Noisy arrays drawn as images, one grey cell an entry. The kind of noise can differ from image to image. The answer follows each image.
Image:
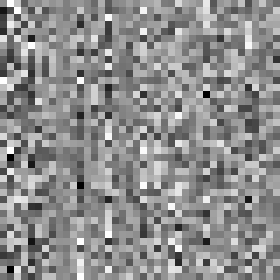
columns of uneven size
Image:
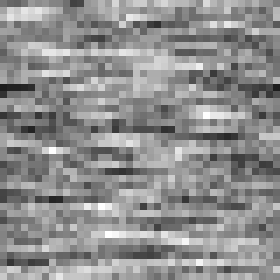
streaked along the rows
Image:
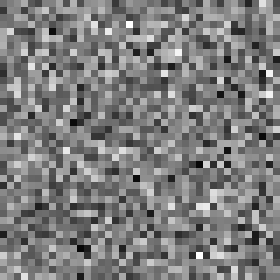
independent entries
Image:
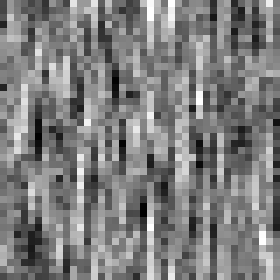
streaked along the columns
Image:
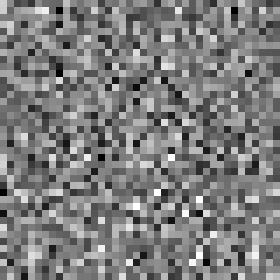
low rank plus noise
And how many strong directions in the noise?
five to eight
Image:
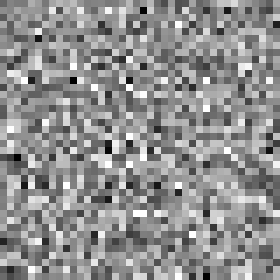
low rank plus noise
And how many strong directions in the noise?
five to eight
